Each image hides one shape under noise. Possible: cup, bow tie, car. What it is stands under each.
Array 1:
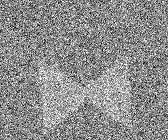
bow tie
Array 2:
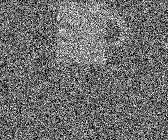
cup
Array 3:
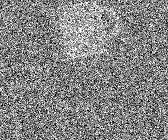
cup
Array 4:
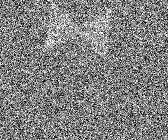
bow tie
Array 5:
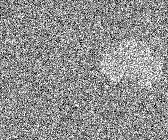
car
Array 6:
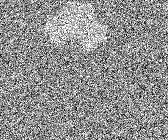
car
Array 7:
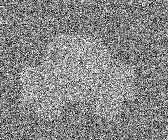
car
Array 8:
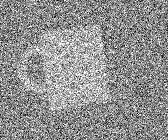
cup
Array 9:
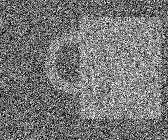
cup
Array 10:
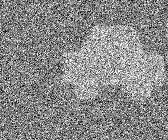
car
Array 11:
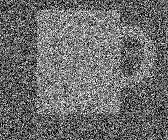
cup
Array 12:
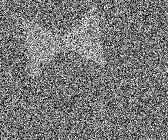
bow tie
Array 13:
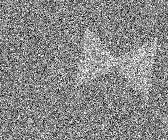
bow tie
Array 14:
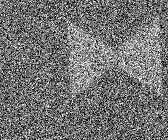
bow tie
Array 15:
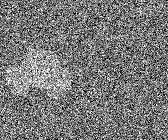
car
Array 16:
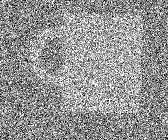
cup
